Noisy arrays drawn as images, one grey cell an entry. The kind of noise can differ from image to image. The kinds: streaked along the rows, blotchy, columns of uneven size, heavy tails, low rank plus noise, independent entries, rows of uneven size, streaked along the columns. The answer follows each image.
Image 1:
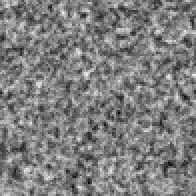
blotchy
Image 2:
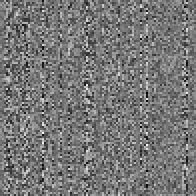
columns of uneven size
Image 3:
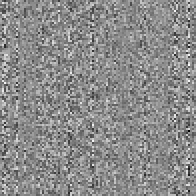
columns of uneven size
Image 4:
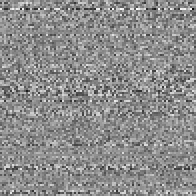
rows of uneven size
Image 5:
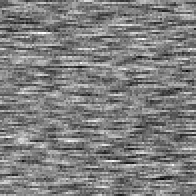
streaked along the rows
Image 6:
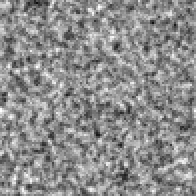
blotchy
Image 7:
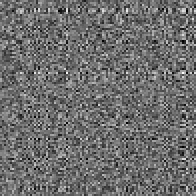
low rank plus noise
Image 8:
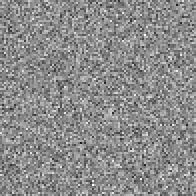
independent entries
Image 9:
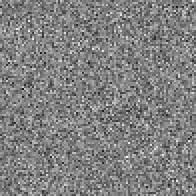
independent entries
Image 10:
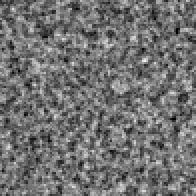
blotchy
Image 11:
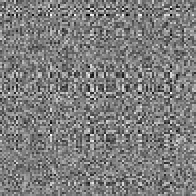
low rank plus noise
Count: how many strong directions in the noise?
one
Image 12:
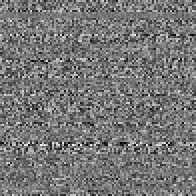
rows of uneven size
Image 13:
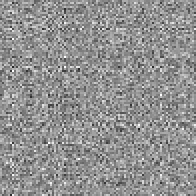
low rank plus noise
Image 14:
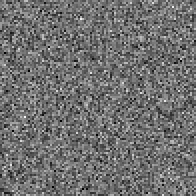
independent entries
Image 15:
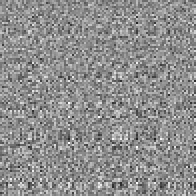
low rank plus noise
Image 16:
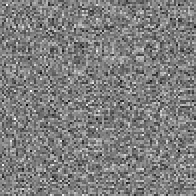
low rank plus noise
